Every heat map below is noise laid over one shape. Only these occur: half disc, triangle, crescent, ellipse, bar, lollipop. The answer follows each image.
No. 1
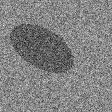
ellipse
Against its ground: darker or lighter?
darker
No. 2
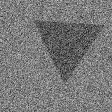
triangle
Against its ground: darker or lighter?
darker
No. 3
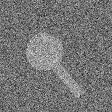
lollipop
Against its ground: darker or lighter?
lighter
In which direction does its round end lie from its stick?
up and left
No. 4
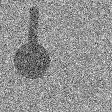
lollipop
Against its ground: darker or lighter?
darker
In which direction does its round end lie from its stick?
down
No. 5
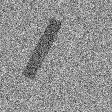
bar
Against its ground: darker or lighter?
darker
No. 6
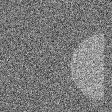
half disc
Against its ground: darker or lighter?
lighter
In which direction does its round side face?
left
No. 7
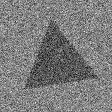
triangle
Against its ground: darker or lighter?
darker
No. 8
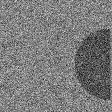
half disc
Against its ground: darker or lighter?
darker
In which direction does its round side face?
left
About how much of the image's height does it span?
two thirds
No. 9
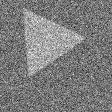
triangle
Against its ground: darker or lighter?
lighter
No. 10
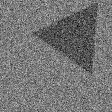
triangle
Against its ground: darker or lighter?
darker
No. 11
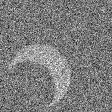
crescent
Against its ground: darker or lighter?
lighter
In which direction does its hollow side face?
down and left
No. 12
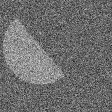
half disc
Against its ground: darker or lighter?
lighter
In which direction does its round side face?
down and left
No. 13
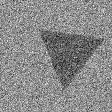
triangle
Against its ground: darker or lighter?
darker
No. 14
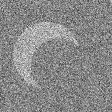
crescent
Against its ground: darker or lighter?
lighter
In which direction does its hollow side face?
down and right
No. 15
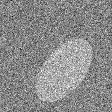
ellipse
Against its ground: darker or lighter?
lighter
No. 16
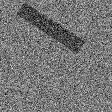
bar
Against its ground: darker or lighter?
darker
